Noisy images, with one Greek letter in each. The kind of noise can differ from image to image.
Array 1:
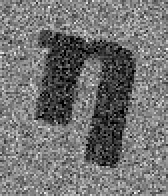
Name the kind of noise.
independent entries
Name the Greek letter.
eta
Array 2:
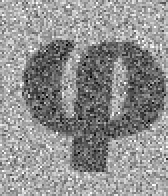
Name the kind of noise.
independent entries
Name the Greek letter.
phi
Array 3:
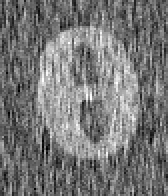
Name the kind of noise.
streaked along the columns
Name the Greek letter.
theta
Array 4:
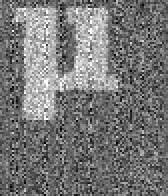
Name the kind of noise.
columns of uneven size
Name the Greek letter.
mu
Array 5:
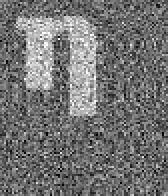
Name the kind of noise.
low rank plus noise
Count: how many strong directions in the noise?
one
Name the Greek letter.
eta
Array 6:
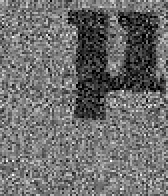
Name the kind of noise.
low rank plus noise
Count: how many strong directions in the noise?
three or four
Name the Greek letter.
mu
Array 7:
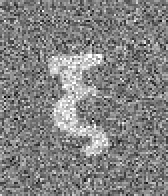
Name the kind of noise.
low rank plus noise
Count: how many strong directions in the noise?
five to eight
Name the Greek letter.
xi
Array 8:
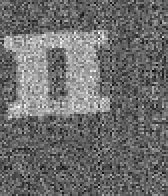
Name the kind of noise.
low rank plus noise
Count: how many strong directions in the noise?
three or four
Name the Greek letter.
pi
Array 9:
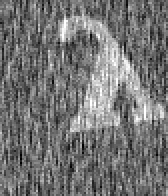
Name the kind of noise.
streaked along the columns
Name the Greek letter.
lambda
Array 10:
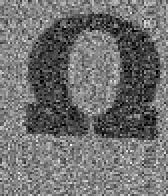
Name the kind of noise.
low rank plus noise
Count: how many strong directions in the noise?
two
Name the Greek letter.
omega
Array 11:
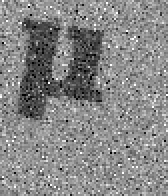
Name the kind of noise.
heavy tails
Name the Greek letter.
mu
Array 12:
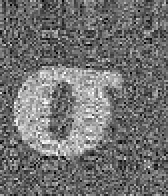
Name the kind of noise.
low rank plus noise
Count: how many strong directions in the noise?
one
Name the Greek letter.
sigma
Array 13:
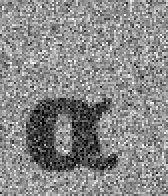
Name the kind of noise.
independent entries
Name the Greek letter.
alpha
